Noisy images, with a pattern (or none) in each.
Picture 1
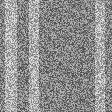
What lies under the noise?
bands of columns
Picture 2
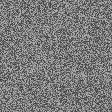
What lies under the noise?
only noise
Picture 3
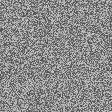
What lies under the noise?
only noise
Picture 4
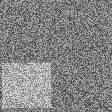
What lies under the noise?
one block
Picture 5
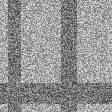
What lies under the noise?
bands of rows crossing bands of columns
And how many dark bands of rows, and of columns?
1 and 2
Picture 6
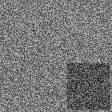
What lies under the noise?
one block
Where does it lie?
bottom right
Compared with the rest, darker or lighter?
darker
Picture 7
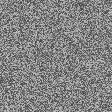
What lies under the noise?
only noise
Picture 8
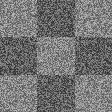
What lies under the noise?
a checkerboard
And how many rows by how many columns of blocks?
3 by 3
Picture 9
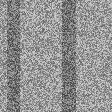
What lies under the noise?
bands of columns
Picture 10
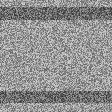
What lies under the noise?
bands of rows
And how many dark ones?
2
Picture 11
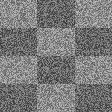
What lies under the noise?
a checkerboard
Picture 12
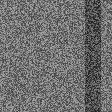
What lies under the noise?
one band of columns
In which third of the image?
right
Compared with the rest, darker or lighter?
darker
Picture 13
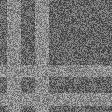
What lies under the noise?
bands of rows crossing bands of columns
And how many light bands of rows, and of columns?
2 and 2
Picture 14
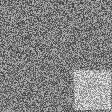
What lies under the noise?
one block
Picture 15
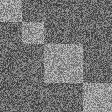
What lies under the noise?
blocks along the diagonal
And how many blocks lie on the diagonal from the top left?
4
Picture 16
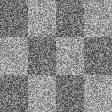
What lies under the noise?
a checkerboard
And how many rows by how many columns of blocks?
3 by 4
